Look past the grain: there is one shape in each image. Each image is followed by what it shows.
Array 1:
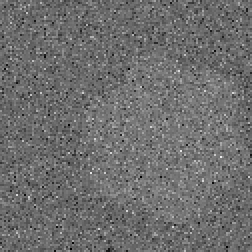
light flower
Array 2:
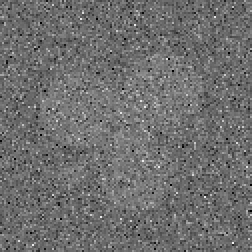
light club
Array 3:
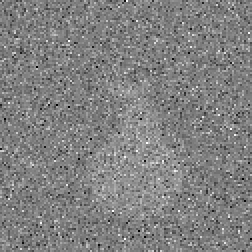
light pear
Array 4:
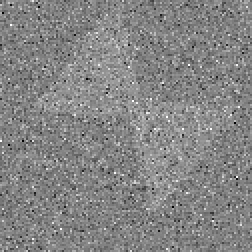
light bow tie
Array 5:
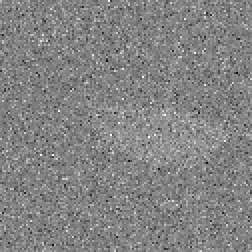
light umbrella
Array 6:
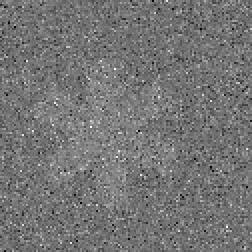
light asterisk
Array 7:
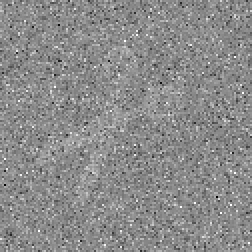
light pair of scissors
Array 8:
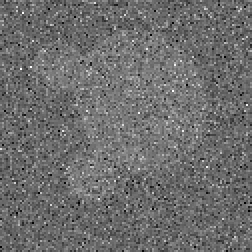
light bear's head
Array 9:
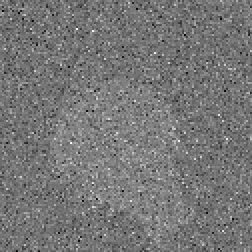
light light bulb
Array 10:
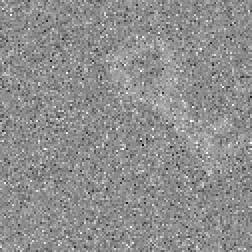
light key
